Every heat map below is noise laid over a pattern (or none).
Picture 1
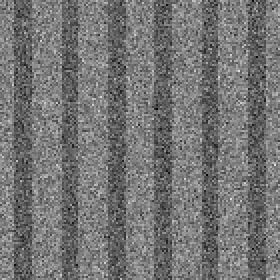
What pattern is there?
vertical stripes
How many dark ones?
6
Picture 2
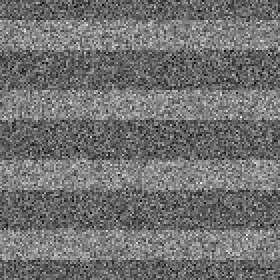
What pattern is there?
horizontal stripes
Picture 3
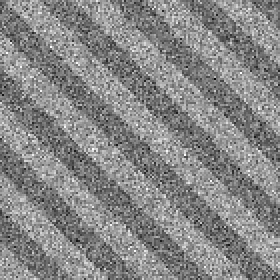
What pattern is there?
diagonal stripes
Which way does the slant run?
top left to bottom right
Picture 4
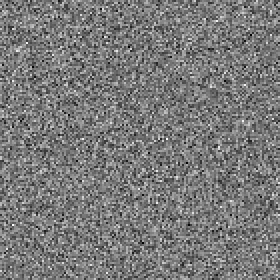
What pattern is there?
only noise
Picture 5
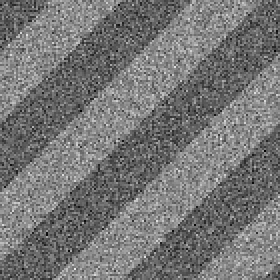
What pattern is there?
diagonal stripes
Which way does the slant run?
bottom left to top right
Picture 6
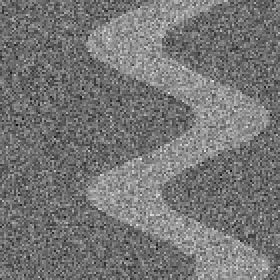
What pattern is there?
a wavy band
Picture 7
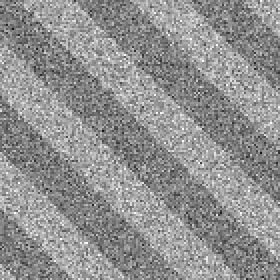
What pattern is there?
diagonal stripes
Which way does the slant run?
top left to bottom right
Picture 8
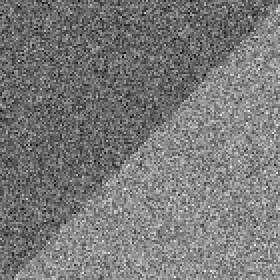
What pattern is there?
a sharp edge
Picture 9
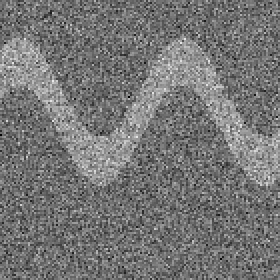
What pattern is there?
a wavy band
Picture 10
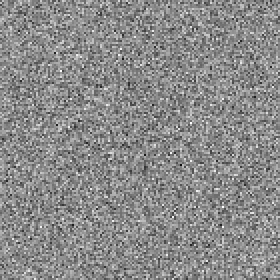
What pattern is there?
only noise
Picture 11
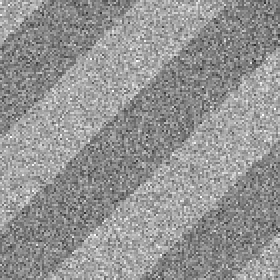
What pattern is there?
diagonal stripes
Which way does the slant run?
bottom left to top right
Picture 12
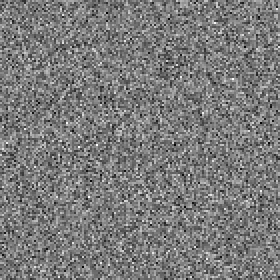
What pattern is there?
only noise
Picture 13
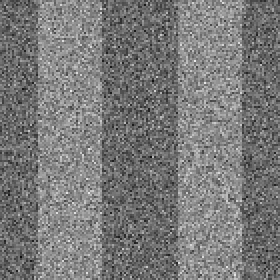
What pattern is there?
vertical stripes
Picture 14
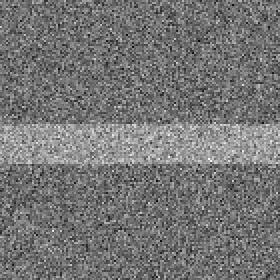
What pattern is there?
one horizontal stripe
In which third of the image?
middle
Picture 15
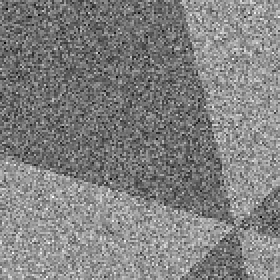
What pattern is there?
spokes from one point
